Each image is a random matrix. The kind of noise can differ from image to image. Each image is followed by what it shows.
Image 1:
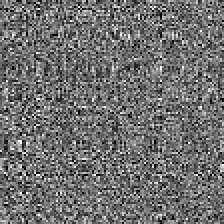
low rank plus noise
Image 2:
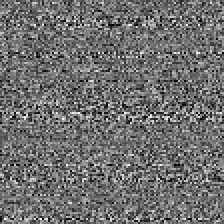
rows of uneven size
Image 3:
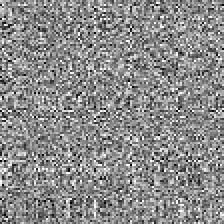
low rank plus noise
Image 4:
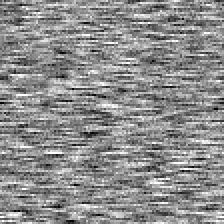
streaked along the rows
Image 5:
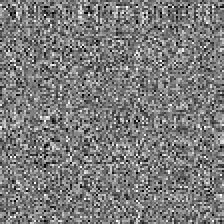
low rank plus noise
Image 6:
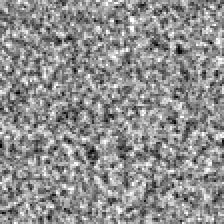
blotchy
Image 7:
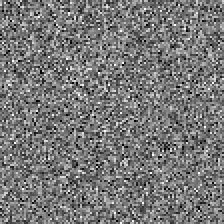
independent entries
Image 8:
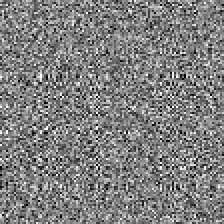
low rank plus noise
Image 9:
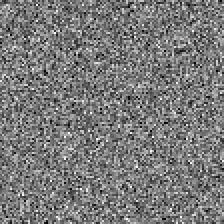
independent entries
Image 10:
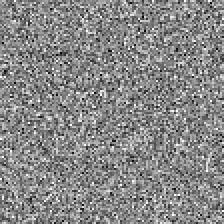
independent entries
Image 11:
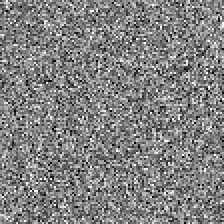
independent entries
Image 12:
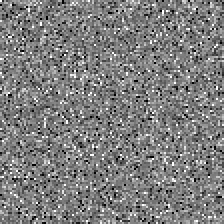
heavy tails
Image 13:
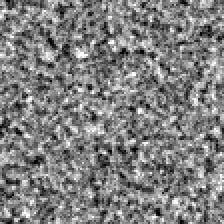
blotchy
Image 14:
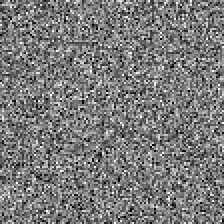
independent entries
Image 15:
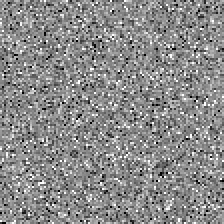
heavy tails
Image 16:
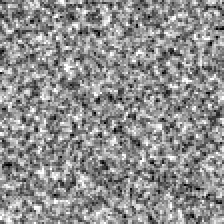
blotchy
